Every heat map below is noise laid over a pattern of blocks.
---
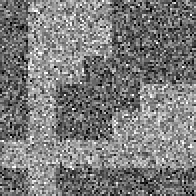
mirrored about the diagonal from the bottom left
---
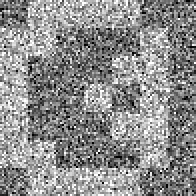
top and bottom mirror each other
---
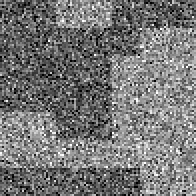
no symmetry
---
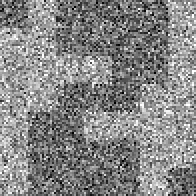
the same after a half turn
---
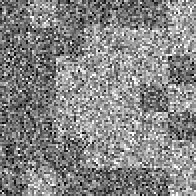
top and bottom mirror each other
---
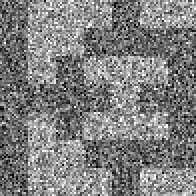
top and bottom mirror each other
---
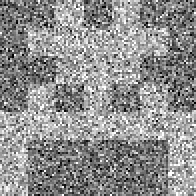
left and right mirror each other
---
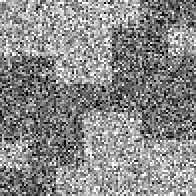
the same after a half turn
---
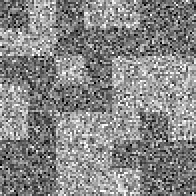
mirrored about the diagonal from the top left
